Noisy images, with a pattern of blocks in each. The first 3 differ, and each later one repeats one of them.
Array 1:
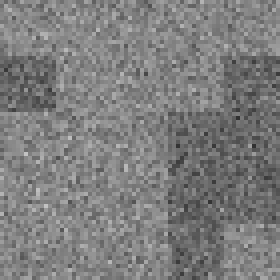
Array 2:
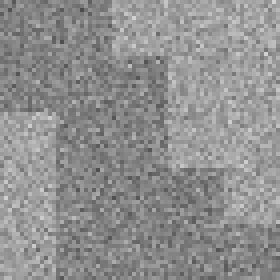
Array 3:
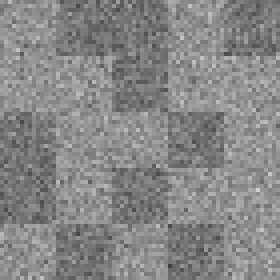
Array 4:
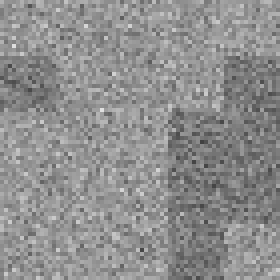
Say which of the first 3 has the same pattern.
1
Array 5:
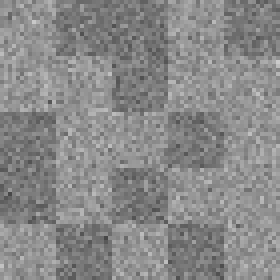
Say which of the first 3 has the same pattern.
3
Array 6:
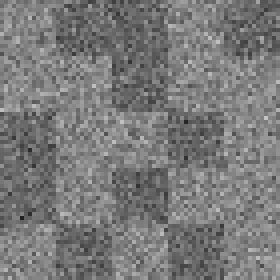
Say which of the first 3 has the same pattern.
3
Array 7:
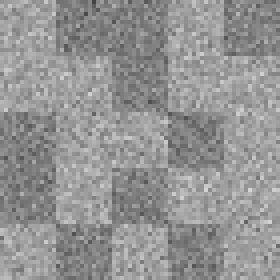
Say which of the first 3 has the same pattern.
3
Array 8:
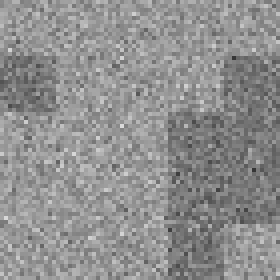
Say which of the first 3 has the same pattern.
1
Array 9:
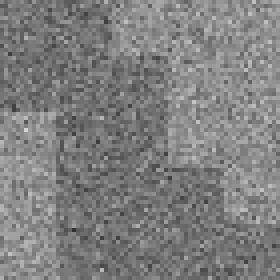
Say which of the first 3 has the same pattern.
2
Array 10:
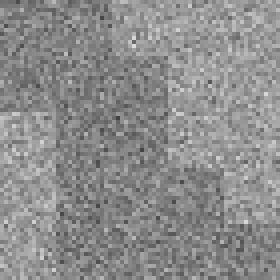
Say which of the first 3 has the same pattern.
2
